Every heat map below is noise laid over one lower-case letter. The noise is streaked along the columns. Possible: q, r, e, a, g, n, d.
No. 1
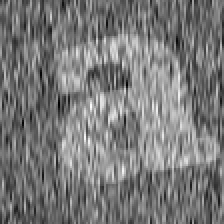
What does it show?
light a
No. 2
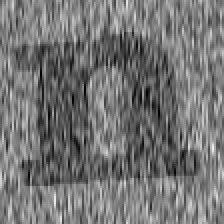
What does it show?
dark n
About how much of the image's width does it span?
nearly all
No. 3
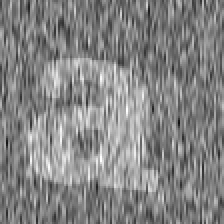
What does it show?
light a
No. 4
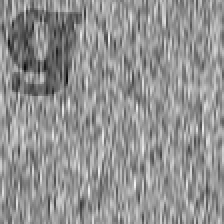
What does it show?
dark g, top left
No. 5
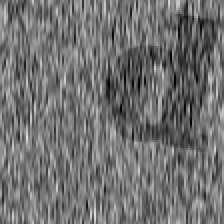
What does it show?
dark d
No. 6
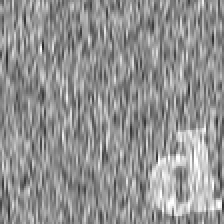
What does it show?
light d, bottom right
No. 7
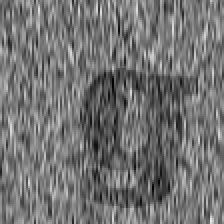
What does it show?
dark g
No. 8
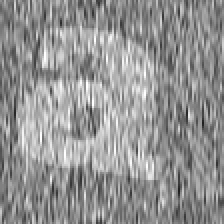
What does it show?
light a
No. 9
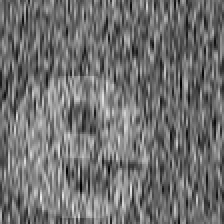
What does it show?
light e
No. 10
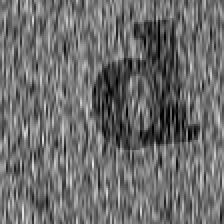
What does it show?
dark d
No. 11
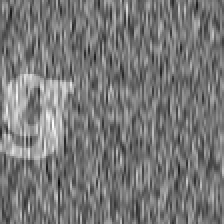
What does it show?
light g, middle left
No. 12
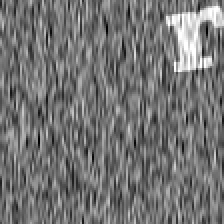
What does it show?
light r, top right
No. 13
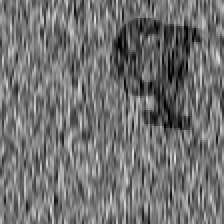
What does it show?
dark q
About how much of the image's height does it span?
half
